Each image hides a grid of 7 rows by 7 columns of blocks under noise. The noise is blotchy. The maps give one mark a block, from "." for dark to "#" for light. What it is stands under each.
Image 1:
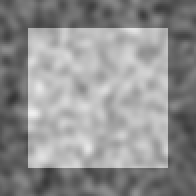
. . . . . . .
. # # # # # .
. # # # # # .
. # # # # # .
. # # # # # .
. # # # # # .
. . . . . . .
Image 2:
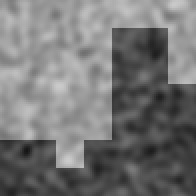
# # # # # # #
# # # # . . #
# # # # . . #
# # # # . . .
# # # # . . .
. . # . . . .
. . . . . . .
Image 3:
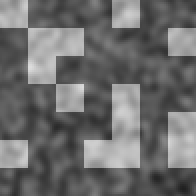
# . . . # . .
. # # . . . #
. # . . . . .
. . # . # . .
. . . . # . #
# . . # # . #
. . . . . . .
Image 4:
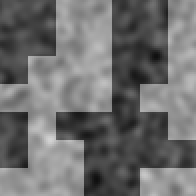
. . # # . . #
. . # # . . #
. # # # . . #
# # # # . # #
. # . . . . #
. # # . . . .
# # # . . # #
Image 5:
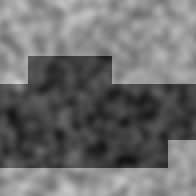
# # # # # # #
# # # # # # #
# . . . # # #
. . . . . . .
. . . . . . .
. . . . . . #
# # # # # # #
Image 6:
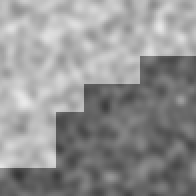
# # # # # # #
# # # # # # #
# # # # # . .
# # # . . . .
# # . . . . .
# # . . . . .
. . . . . . .
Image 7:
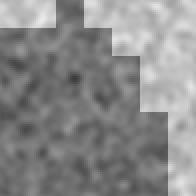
# # . # # # #
. . . . # # #
. . . . . # #
. . . . . # #
. . . . . . #
. . . . . . #
. . . . . . #
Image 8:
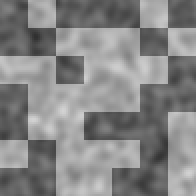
. # . . . # .
. . # # # . #
# # . # # # .
. # # # # . .
. # # . . . #
# . # # # . #
. . # # . . #
